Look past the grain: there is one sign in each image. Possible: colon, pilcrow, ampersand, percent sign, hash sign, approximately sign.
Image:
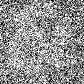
ampersand
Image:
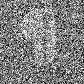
pilcrow
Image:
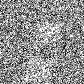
colon
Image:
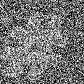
hash sign
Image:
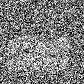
approximately sign
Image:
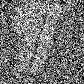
pilcrow
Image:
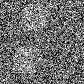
colon
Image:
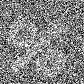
percent sign
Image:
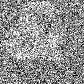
ampersand
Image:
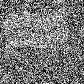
approximately sign
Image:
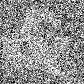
ampersand
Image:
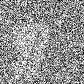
pilcrow
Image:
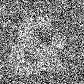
ampersand
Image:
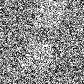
colon
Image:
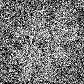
hash sign
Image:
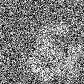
ampersand
